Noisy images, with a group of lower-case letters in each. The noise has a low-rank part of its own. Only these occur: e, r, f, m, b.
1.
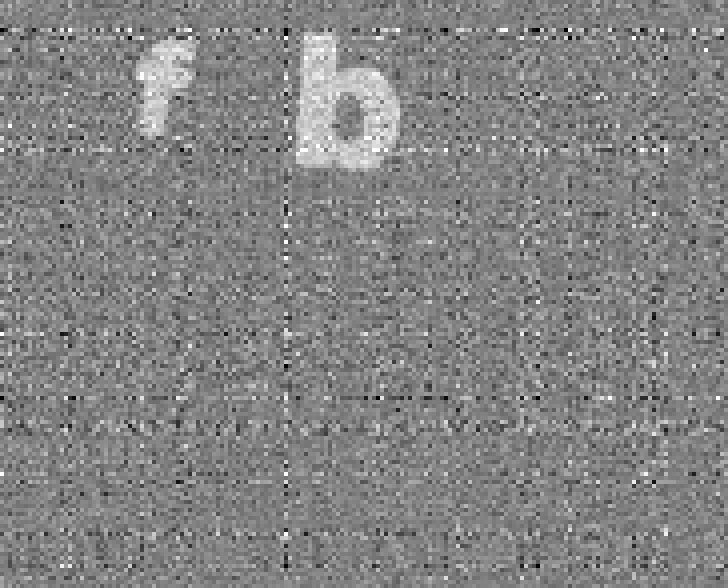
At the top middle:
b
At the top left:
f
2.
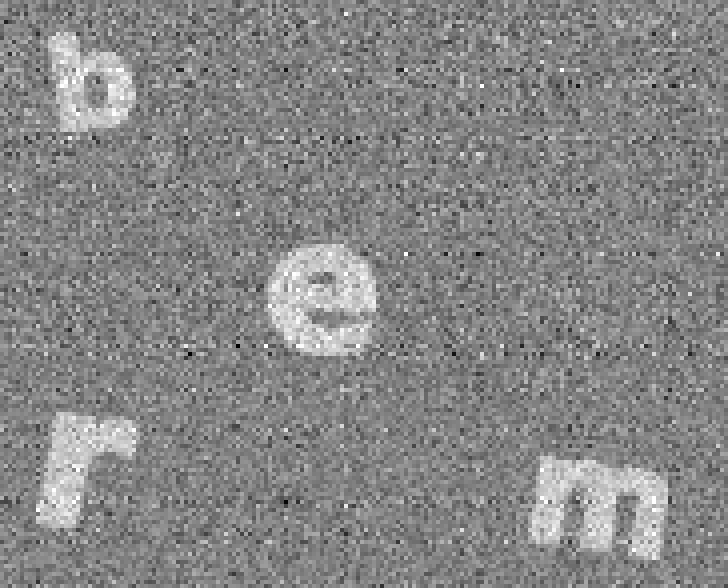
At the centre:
e
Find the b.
top left
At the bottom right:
m
